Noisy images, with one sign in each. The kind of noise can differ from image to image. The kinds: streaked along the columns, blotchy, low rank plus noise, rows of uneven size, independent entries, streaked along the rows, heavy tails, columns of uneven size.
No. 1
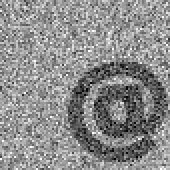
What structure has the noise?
independent entries
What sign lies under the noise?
at sign
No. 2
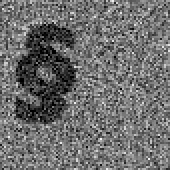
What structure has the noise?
independent entries
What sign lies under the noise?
section sign
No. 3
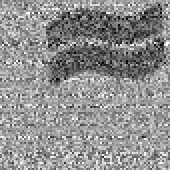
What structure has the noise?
rows of uneven size
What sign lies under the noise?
approximately sign
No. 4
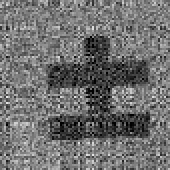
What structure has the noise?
low rank plus noise
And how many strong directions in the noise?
one
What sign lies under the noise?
plus-minus sign
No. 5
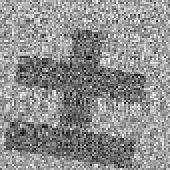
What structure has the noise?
low rank plus noise
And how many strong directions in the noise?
three or four
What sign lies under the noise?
plus-minus sign
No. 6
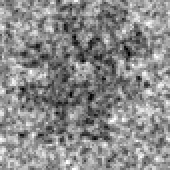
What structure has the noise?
blotchy
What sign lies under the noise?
hash sign
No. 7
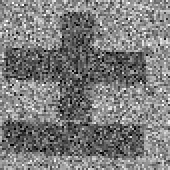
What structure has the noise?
independent entries
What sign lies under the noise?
plus-minus sign
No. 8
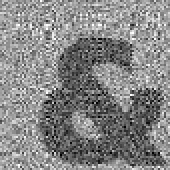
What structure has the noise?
low rank plus noise
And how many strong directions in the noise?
two
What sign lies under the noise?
ampersand
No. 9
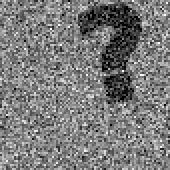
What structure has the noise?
independent entries
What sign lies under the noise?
question mark
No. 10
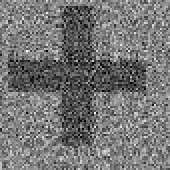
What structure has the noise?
low rank plus noise
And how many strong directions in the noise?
two
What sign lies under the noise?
plus sign
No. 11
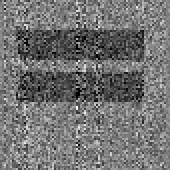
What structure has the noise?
columns of uneven size
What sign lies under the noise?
equals sign
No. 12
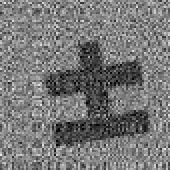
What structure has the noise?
low rank plus noise
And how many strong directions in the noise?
one
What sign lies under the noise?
plus-minus sign
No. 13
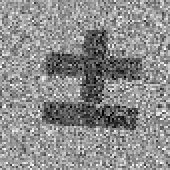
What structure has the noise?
low rank plus noise
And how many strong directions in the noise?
five to eight
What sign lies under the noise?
plus-minus sign
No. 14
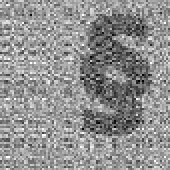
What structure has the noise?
low rank plus noise
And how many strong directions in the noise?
one
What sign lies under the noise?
section sign
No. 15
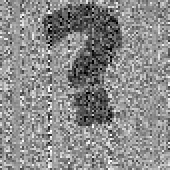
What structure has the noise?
columns of uneven size
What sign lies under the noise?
question mark
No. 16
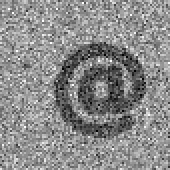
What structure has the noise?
independent entries
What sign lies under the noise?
at sign
